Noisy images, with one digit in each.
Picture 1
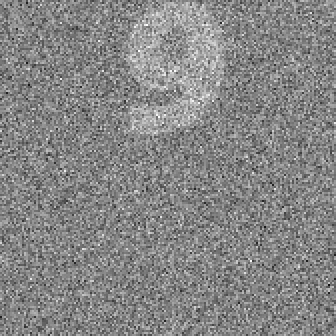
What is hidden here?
light 9, top middle
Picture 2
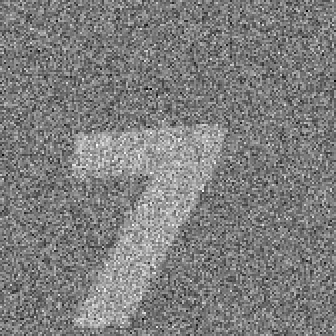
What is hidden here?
light 7
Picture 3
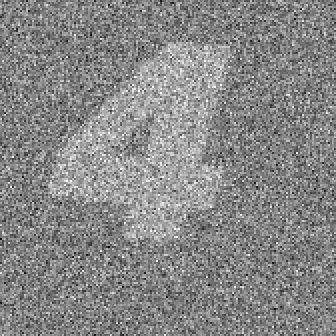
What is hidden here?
light 4
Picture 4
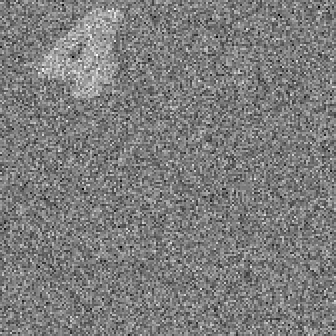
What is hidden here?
light 4, top left
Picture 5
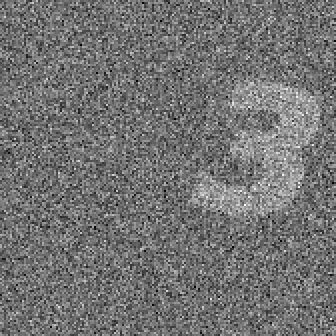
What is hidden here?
light 3, middle right
